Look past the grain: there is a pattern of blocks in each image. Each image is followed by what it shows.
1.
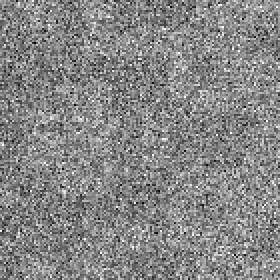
top and bottom mirror each other
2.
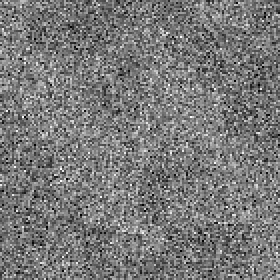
the same after a half turn
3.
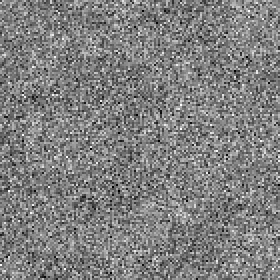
top and bottom mirror each other
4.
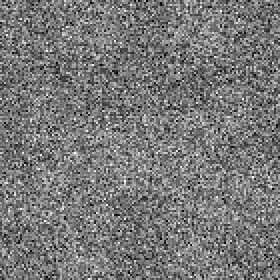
left and right mirror each other
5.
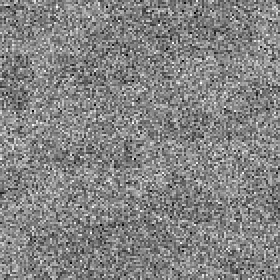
the same after a half turn
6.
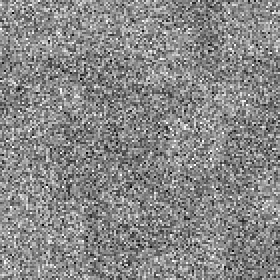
no symmetry
